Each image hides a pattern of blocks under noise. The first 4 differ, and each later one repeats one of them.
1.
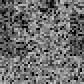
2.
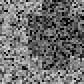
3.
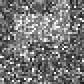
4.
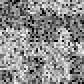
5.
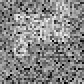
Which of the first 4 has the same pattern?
3
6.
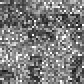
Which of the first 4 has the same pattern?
4
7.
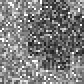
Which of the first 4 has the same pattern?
2
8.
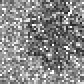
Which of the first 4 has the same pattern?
2
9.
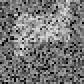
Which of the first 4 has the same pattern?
3
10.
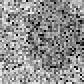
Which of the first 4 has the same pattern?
2
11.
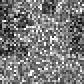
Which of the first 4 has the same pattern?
1
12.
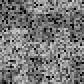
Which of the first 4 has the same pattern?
4
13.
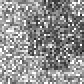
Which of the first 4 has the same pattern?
2
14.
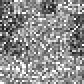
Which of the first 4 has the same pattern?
1
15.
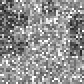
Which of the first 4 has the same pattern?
1
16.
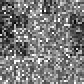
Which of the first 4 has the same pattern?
1
